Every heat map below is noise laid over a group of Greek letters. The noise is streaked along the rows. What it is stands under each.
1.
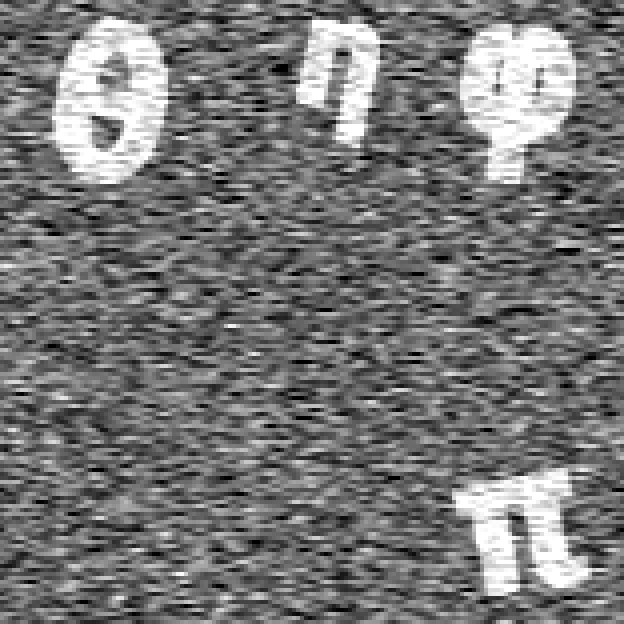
top left: theta; top middle: eta; top right: phi; bottom right: pi
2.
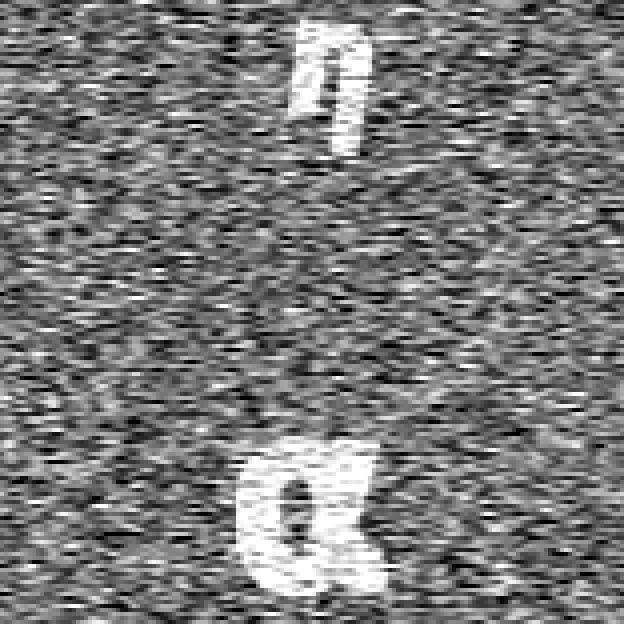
top middle: eta; bottom middle: alpha
